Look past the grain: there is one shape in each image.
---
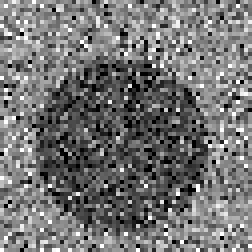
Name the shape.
disc
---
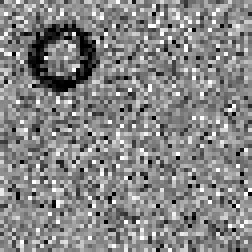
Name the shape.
ring
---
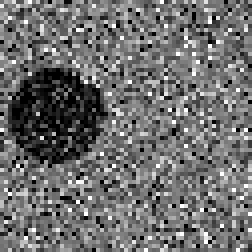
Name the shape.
disc
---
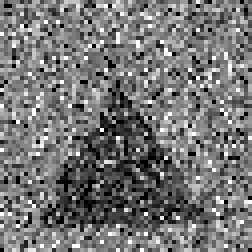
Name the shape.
triangle
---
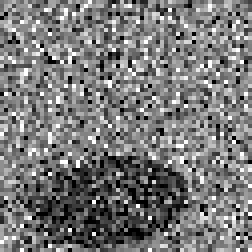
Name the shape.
ellipse
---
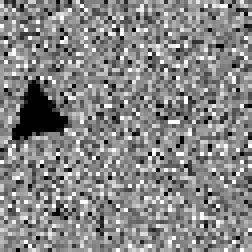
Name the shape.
triangle
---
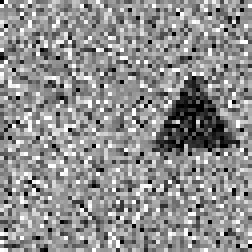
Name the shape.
triangle
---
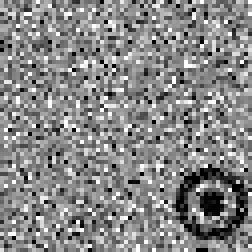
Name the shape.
bullseye
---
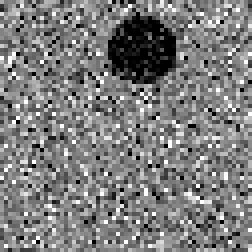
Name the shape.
disc
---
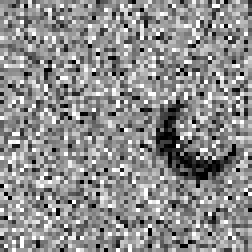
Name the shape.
crescent
